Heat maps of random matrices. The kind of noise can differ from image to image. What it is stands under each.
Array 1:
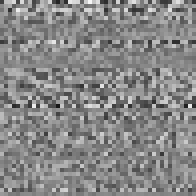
rows of uneven size
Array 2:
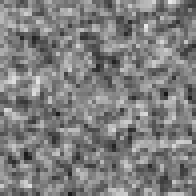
blotchy
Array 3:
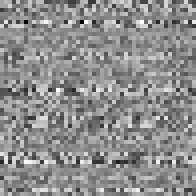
rows of uneven size
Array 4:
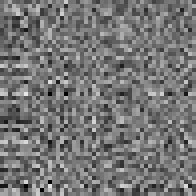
low rank plus noise
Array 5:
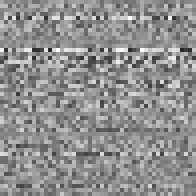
rows of uneven size
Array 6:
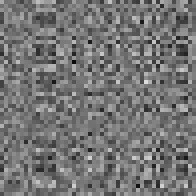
low rank plus noise
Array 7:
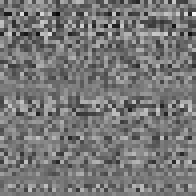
rows of uneven size
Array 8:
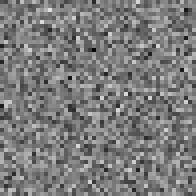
independent entries
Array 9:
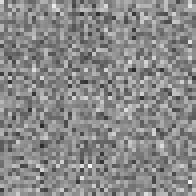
low rank plus noise
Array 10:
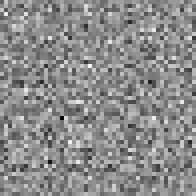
low rank plus noise
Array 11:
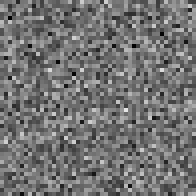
independent entries
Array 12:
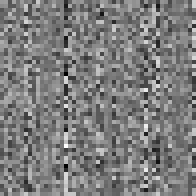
columns of uneven size
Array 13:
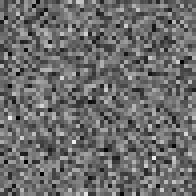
independent entries
